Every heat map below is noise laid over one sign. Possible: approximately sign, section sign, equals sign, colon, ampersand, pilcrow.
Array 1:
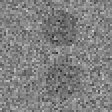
colon
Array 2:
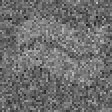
approximately sign
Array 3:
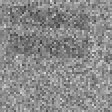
equals sign
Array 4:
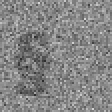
section sign
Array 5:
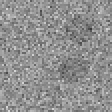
colon
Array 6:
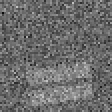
equals sign
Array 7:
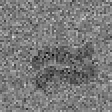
approximately sign
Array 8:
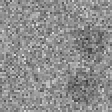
colon
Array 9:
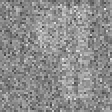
pilcrow
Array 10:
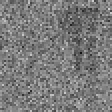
pilcrow
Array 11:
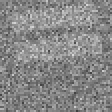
equals sign
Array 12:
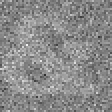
ampersand
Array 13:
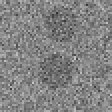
colon
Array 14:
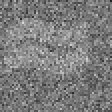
approximately sign
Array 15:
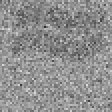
approximately sign
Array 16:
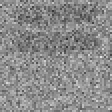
equals sign
